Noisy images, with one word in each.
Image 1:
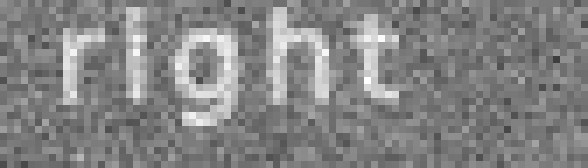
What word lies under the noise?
right
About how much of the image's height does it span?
two thirds
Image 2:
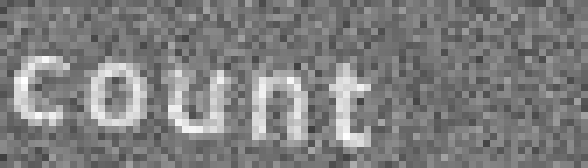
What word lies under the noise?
count
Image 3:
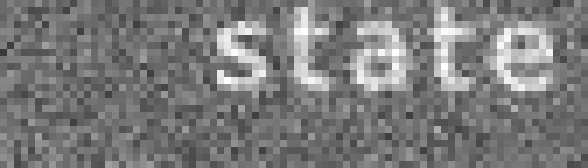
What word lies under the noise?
state
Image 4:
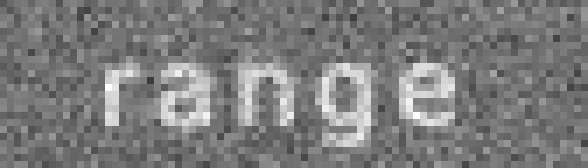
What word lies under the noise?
range
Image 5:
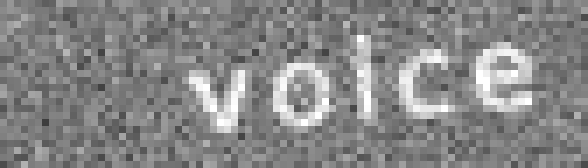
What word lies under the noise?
voice
